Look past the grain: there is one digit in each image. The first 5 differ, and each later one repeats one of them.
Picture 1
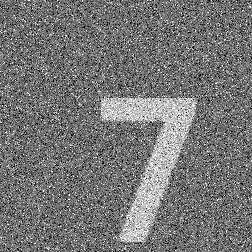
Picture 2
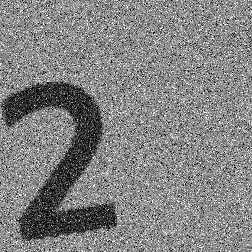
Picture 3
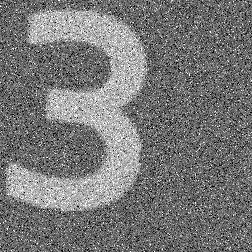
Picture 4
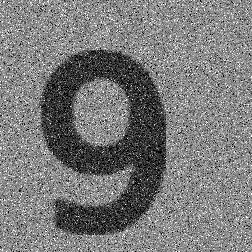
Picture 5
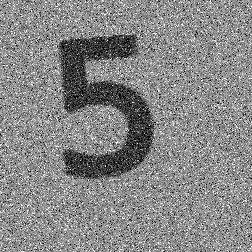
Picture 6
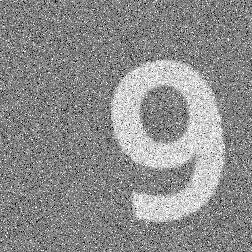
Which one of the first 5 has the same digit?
4
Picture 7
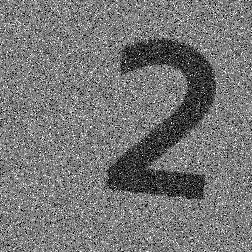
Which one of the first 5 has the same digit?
2
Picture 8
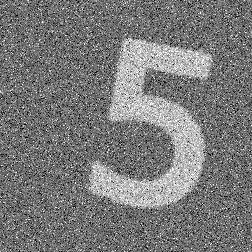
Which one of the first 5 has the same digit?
5
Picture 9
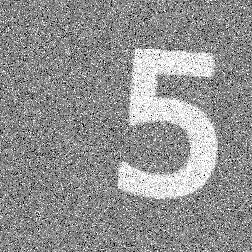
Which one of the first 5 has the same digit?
5
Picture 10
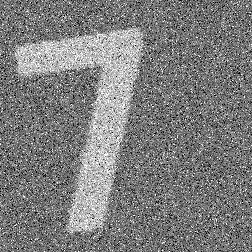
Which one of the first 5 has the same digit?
1
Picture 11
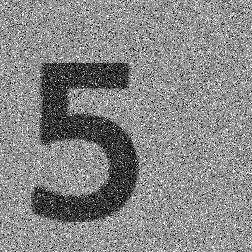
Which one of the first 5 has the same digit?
5
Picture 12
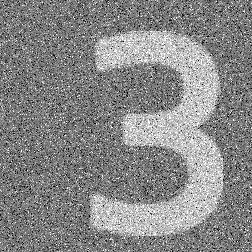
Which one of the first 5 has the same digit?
3
